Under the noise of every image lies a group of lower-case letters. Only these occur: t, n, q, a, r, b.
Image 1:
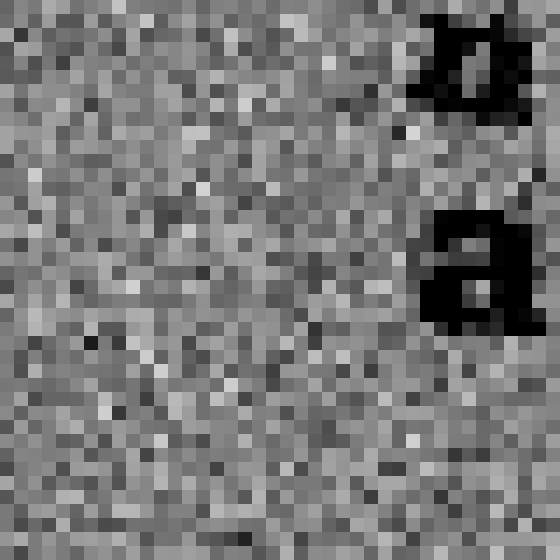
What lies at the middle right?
a
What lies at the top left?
nothing
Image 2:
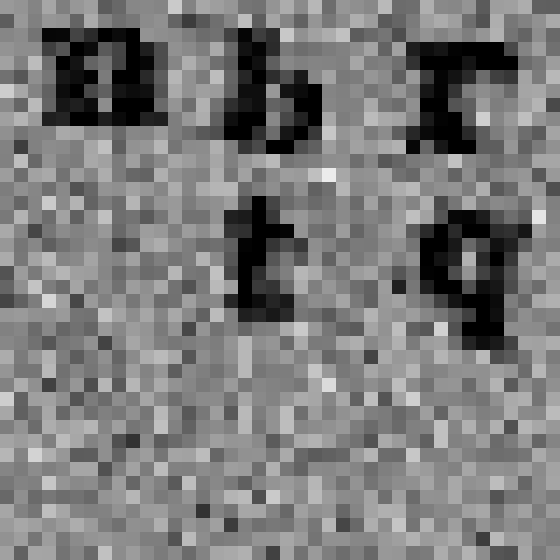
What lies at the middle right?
q
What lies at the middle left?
nothing
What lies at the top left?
n
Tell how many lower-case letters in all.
5
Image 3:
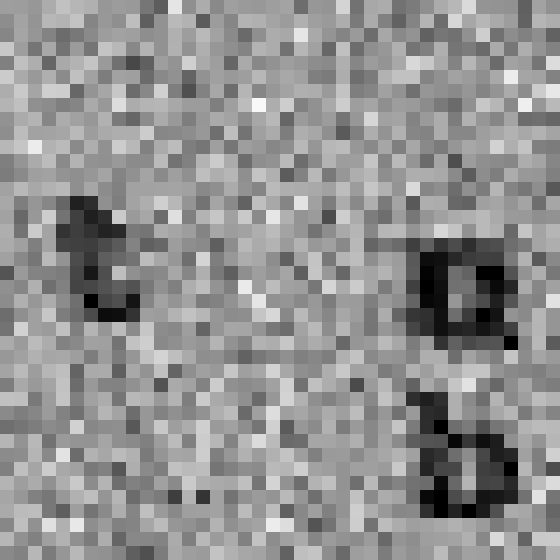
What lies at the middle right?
n
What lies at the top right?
nothing
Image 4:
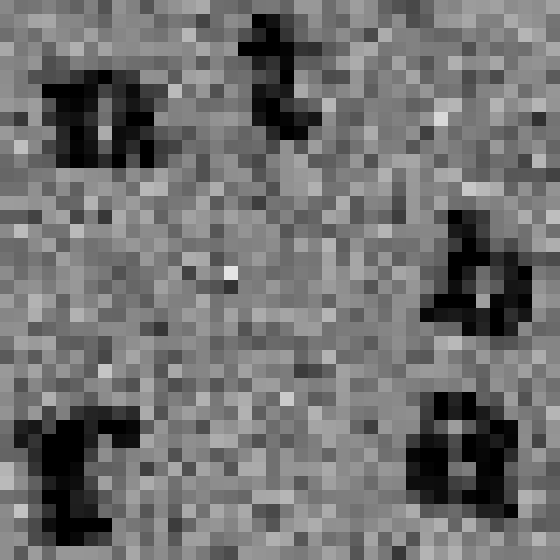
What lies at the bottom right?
a
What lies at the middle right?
b
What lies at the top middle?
t
